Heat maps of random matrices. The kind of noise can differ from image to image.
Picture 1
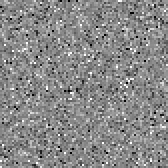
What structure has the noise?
heavy tails
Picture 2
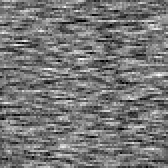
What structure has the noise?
streaked along the rows
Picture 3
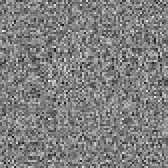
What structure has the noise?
low rank plus noise
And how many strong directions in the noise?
five to eight
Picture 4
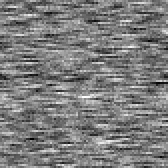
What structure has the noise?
streaked along the rows
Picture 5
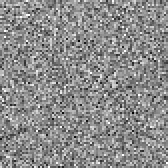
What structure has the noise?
independent entries
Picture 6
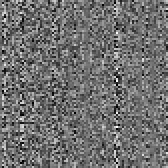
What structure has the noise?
columns of uneven size
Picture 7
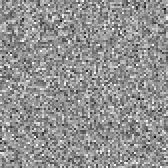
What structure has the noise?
independent entries
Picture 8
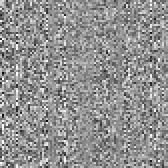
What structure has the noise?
columns of uneven size
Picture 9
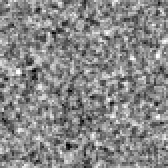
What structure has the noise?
blotchy
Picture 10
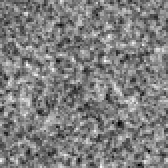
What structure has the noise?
blotchy
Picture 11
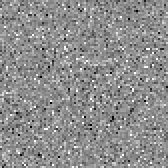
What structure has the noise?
heavy tails
